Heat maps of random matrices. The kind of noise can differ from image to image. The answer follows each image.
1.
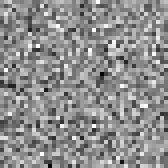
independent entries
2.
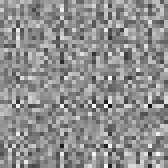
low rank plus noise
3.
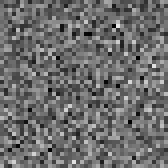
independent entries
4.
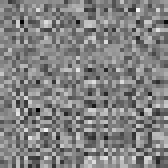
low rank plus noise
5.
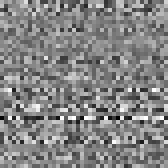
rows of uneven size
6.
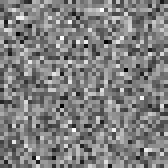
independent entries
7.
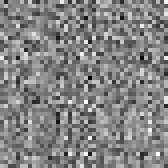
low rank plus noise
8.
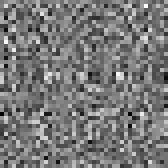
low rank plus noise
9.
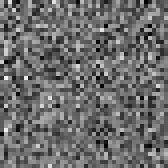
low rank plus noise
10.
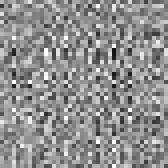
low rank plus noise
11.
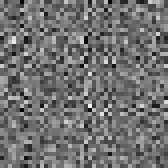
low rank plus noise
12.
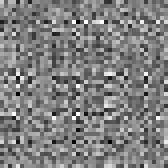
low rank plus noise
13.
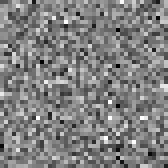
independent entries
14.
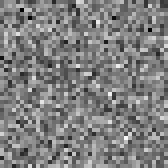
independent entries
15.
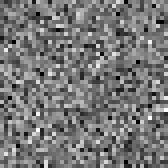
independent entries
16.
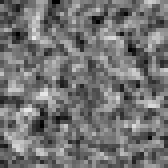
blotchy
